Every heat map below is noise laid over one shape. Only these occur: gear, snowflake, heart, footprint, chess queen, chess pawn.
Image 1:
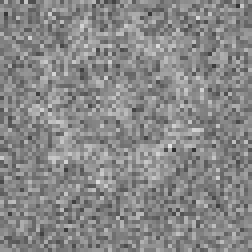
light gear
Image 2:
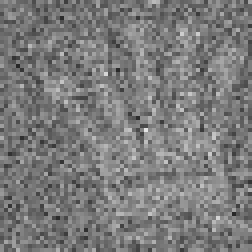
light chess queen
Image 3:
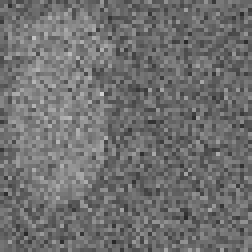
light footprint
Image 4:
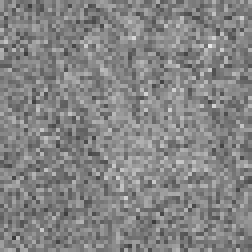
light chess queen
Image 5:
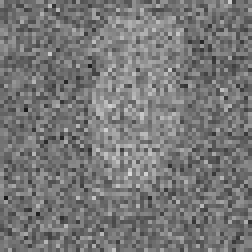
light footprint
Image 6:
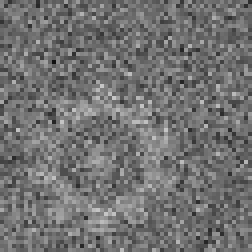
light gear
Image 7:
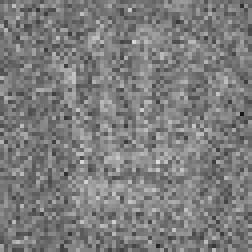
light chess queen
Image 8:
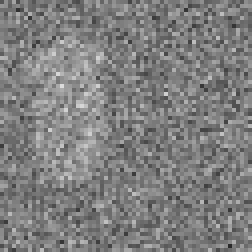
light footprint
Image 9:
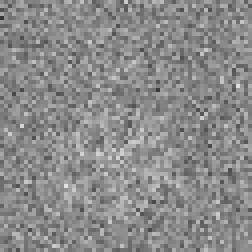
light snowflake
